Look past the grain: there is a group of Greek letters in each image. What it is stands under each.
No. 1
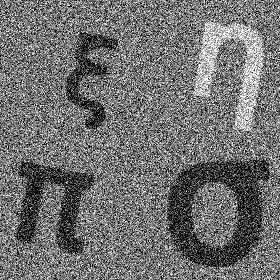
top left: dark xi; top right: light eta; bottom left: dark pi; bottom right: dark sigma
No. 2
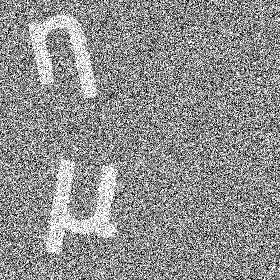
top left: light eta; bottom left: light mu
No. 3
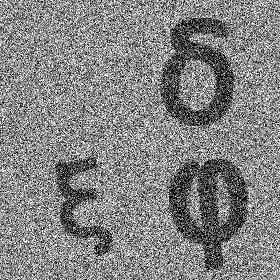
top right: dark delta; bottom left: dark xi; bottom right: dark phi
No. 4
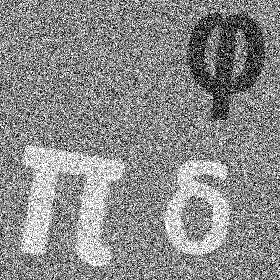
top right: dark phi; bottom left: light pi; bottom right: light delta
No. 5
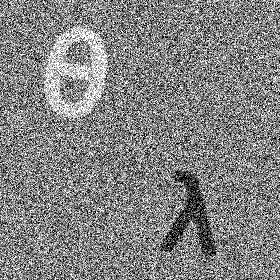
top left: light theta; bottom right: dark lambda
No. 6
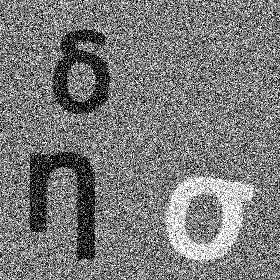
top left: dark delta; bottom left: dark eta; bottom right: light sigma
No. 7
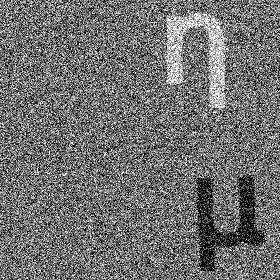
top right: light eta; bottom right: dark mu
